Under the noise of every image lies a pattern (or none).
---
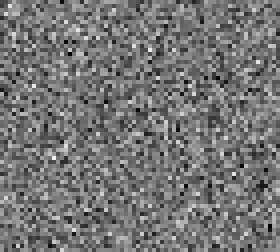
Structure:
only noise
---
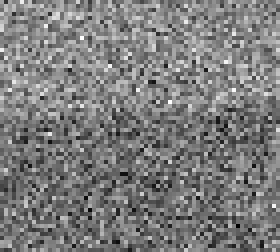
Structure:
a sharp edge
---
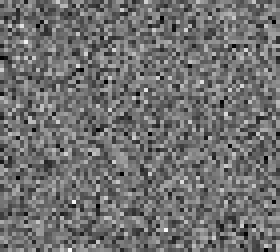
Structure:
only noise
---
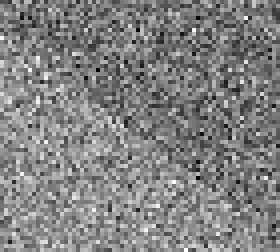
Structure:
a sharp edge
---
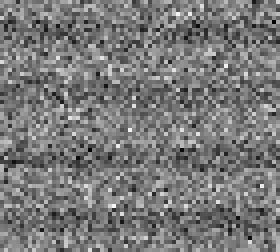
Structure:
horizontal stripes
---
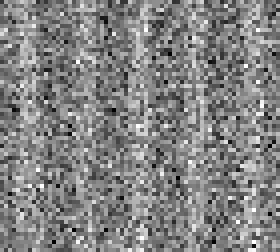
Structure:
vertical stripes
